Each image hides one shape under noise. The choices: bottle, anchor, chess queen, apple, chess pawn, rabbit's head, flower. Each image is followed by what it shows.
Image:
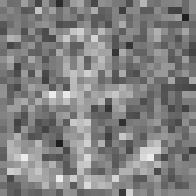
light anchor
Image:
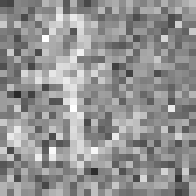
light anchor
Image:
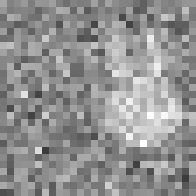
light rabbit's head
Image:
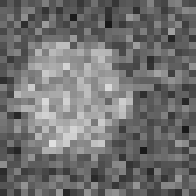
light flower
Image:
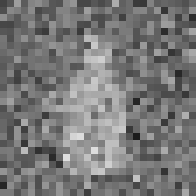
light bottle
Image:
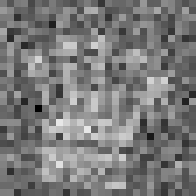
light chess queen
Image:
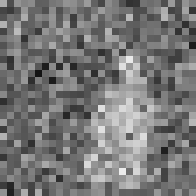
light bottle
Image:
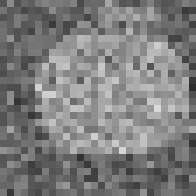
light apple
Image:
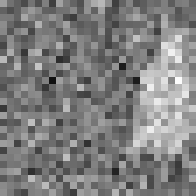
light bottle
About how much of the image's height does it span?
two thirds
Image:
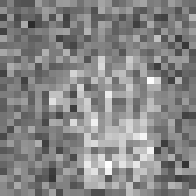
light chess queen
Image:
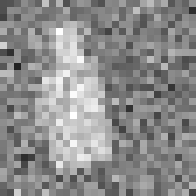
light bottle
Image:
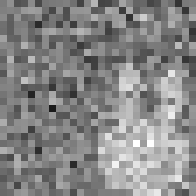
light rabbit's head
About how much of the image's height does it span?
two thirds
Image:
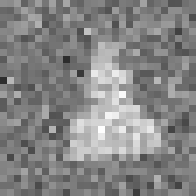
light chess pawn
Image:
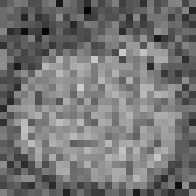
light apple
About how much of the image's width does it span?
nearly all
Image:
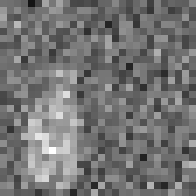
light bottle
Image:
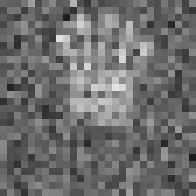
light chess queen
